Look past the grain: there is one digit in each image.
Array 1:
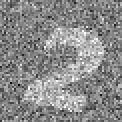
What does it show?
light 2
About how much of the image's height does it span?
two thirds
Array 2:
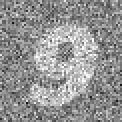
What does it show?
light 9
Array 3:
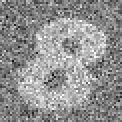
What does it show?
light 8
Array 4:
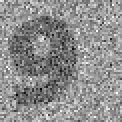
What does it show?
dark 9
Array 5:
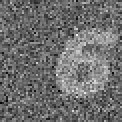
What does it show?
light 6
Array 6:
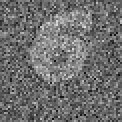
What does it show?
light 6
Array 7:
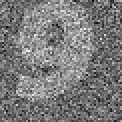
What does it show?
light 9
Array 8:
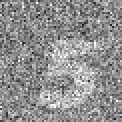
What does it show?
light 5
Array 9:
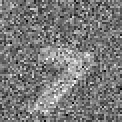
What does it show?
light 7
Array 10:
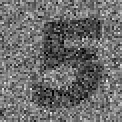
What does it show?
dark 5
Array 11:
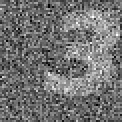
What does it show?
light 3
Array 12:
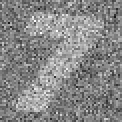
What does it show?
light 7
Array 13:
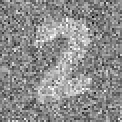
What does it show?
light 2
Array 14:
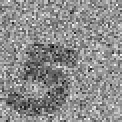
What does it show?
dark 5
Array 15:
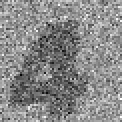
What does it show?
dark 4
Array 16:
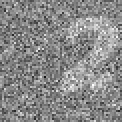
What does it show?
light 2
